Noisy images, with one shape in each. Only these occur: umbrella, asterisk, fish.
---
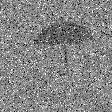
umbrella
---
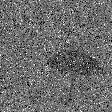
umbrella
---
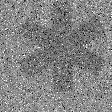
asterisk
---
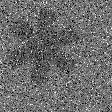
asterisk
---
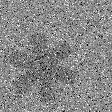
asterisk
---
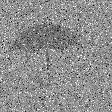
umbrella
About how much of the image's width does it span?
two thirds
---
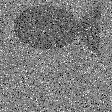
fish
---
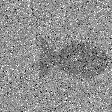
fish
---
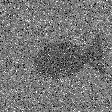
fish
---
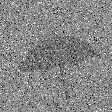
umbrella
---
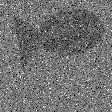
fish
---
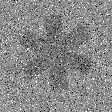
asterisk
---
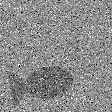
fish
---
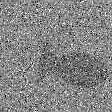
fish
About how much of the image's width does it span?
two thirds
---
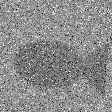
fish
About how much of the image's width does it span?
nearly all
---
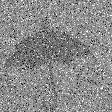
umbrella
